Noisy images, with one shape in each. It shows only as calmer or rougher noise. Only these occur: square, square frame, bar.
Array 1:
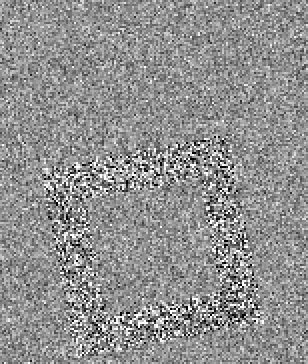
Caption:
rough square frame
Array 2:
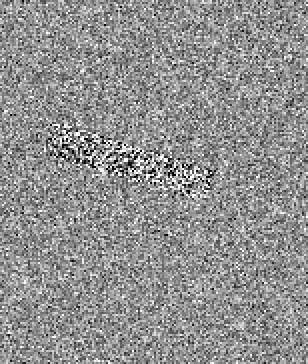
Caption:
rough bar
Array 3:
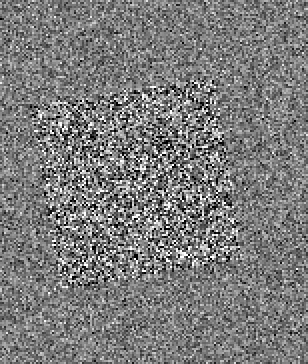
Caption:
rough square
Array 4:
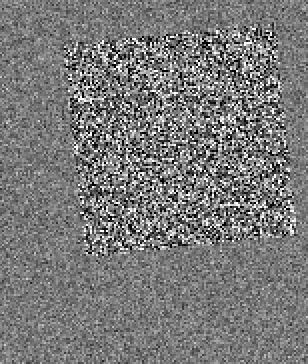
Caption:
rough square
